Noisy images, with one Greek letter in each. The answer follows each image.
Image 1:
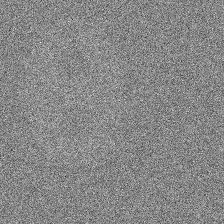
theta
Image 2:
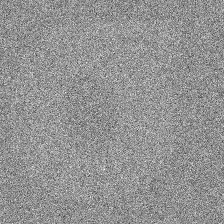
sigma
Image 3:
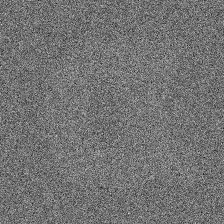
alpha
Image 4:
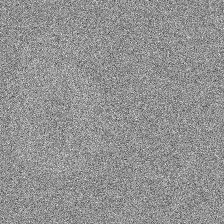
delta
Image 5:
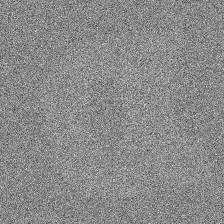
alpha
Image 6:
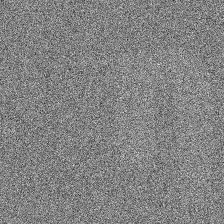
eta
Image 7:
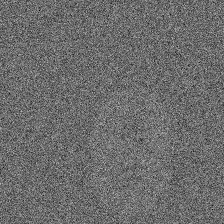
theta
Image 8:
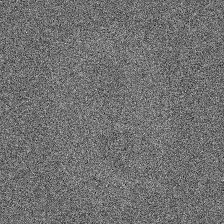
theta
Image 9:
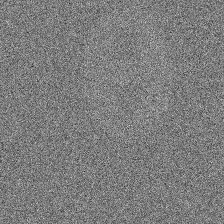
theta
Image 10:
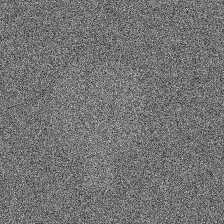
phi
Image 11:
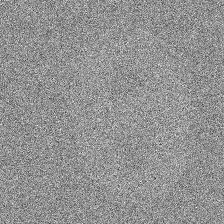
theta
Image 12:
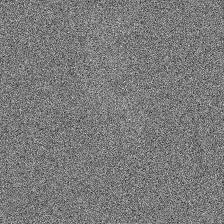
xi
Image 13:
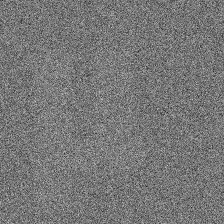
mu
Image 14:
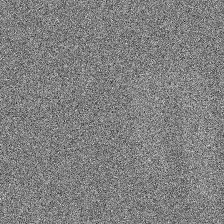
eta
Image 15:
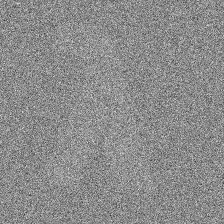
lambda
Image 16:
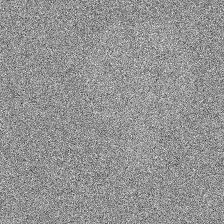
phi
